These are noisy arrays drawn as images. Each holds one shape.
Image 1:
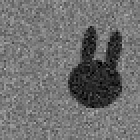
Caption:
dark rabbit's head
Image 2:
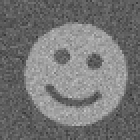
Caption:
light smiling face
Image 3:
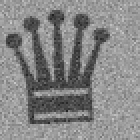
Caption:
dark chess queen
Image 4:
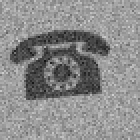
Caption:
dark telephone
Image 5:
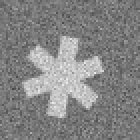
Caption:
light asterisk
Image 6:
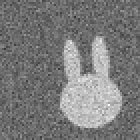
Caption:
light rabbit's head
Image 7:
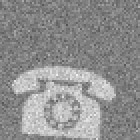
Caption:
light telephone
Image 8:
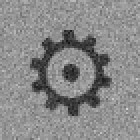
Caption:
dark gear
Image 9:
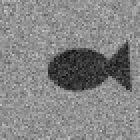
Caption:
dark fish
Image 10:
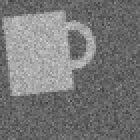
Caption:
light cup
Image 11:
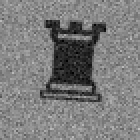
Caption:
dark chess rook
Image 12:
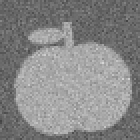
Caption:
light apple
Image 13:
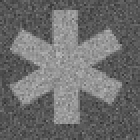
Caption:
light asterisk
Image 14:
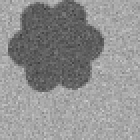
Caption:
dark flower
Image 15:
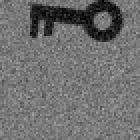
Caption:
dark key
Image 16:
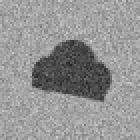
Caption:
dark cloud
